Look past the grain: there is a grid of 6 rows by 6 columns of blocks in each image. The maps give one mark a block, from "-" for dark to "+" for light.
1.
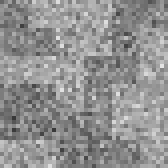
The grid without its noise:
- + + + - -
- - + + - +
+ + + - - +
- - + - + +
- - - - + +
+ + - - - +
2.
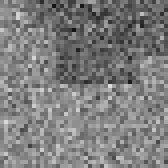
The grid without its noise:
+ - - - - -
+ + - - - -
+ + - - - +
+ + + + + +
+ + + + + +
+ + + + + +
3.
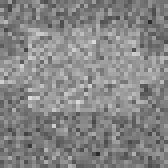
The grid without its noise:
- - - - - -
- + + + + -
+ + + + + +
- + + + + -
- - - - - -
- - - - - -
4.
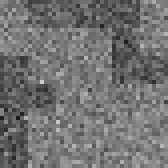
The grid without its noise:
+ - - - - +
+ + + + - +
- + + + - -
- - + + + +
- + + + + +
- + + + + +
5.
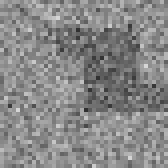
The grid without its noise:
+ + + + + +
+ + - - - +
+ + + - - +
+ + + - - -
+ + + + + +
+ + + + + +
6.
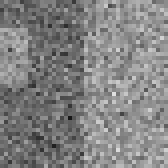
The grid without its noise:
- - - + + +
+ - - + + +
+ - - + + +
- - - + + +
- - - + + +
- - - + + +
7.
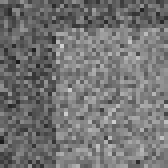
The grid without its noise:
- - - - - -
- - + + + +
- - + + + +
- - + + + +
- - + + + +
- - + + + +
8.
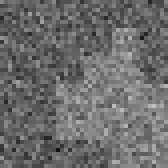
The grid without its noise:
- - - - - -
- - - - + -
- - - + + -
- - + + + +
- - + + + +
- - - - + +
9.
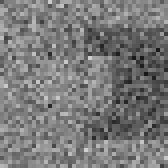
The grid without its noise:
+ + + + + +
+ + + - - -
+ + + + - -
+ + + + - -
+ + + - - -
+ + + + + +
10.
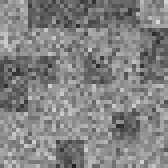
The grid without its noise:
+ - - - - +
+ + + + + -
- - + - + -
- + + + + +
+ + + + - +
+ + - + + +
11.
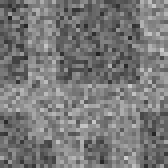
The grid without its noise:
- + - - - +
- + - - - +
- + - - - +
+ + + + + +
- + + + + -
- - + - + -
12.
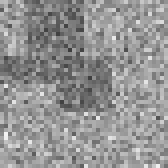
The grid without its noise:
+ - - + + +
+ - - + + +
- - - - + +
+ + - - + +
+ + + + + +
+ + + + + +
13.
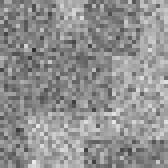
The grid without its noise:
- - + - - +
- - - - - +
- - - - + +
- - - - + +
- + + + + +
- + + - - -
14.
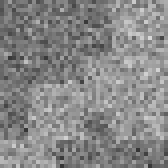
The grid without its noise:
- - - - + +
- - - - + +
- - - + + +
- + + + + +
- + + - + +
+ + - - - -
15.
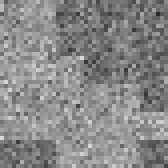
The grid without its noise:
+ + - - - -
+ + - - - -
+ + + - - -
+ + + + + -
+ + + + + +
- - + + + -
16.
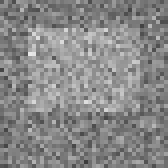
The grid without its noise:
- - - - - -
- + + + + -
- + + + + -
- + + + + -
- - - - - -
- - - - - -
